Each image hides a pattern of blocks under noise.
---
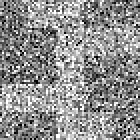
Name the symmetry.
the same after a half turn
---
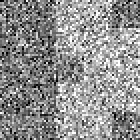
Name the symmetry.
top and bottom mirror each other
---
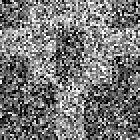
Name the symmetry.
left and right mirror each other
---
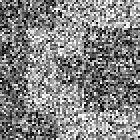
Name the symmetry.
top and bottom mirror each other
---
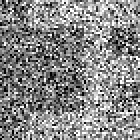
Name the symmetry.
top and bottom mirror each other
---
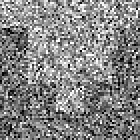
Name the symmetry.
left and right mirror each other
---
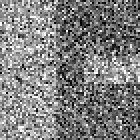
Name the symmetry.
top and bottom mirror each other
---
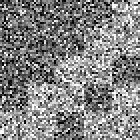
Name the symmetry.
mirrored about the diagonal from the top left
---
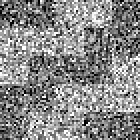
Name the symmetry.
the same after a half turn
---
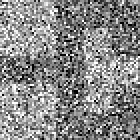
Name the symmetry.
top and bottom mirror each other
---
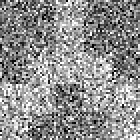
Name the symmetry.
left and right mirror each other
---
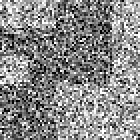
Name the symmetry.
no symmetry
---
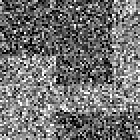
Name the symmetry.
no symmetry
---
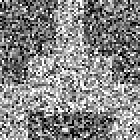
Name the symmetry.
left and right mirror each other
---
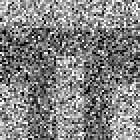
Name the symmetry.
left and right mirror each other
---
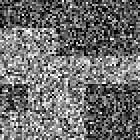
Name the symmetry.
no symmetry
